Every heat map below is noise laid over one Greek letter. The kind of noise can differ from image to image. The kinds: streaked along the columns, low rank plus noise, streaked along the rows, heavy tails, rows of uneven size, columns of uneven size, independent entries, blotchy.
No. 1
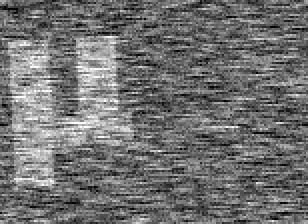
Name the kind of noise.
streaked along the rows
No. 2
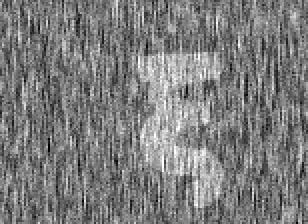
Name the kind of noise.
streaked along the columns
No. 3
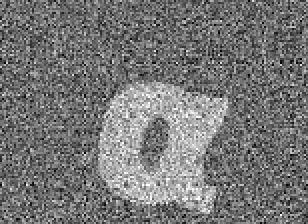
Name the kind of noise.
low rank plus noise
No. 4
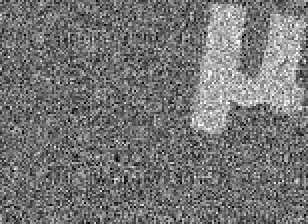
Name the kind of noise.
low rank plus noise
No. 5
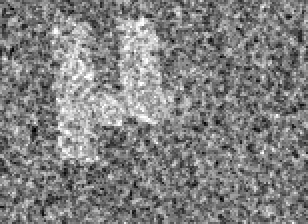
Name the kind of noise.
blotchy
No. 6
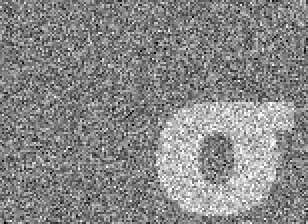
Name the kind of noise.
independent entries
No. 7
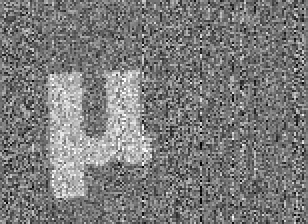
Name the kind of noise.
columns of uneven size
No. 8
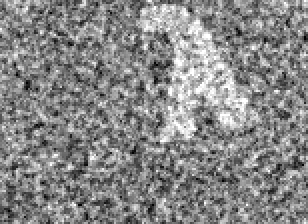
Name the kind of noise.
blotchy
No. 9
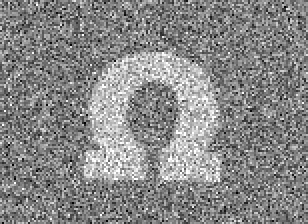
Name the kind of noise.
independent entries
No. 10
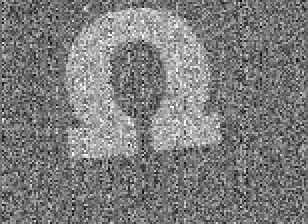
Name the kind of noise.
columns of uneven size
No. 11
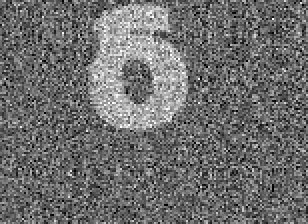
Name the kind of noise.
low rank plus noise
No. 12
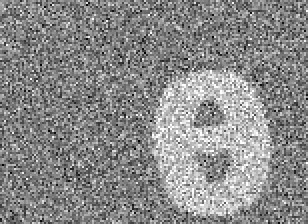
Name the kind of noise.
independent entries
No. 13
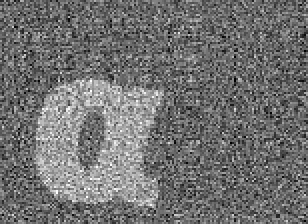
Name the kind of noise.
low rank plus noise
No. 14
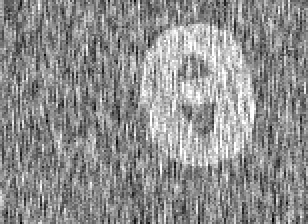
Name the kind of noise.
streaked along the columns
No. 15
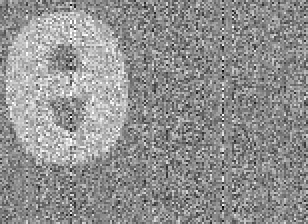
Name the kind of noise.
columns of uneven size
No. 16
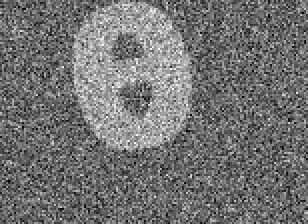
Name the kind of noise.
independent entries
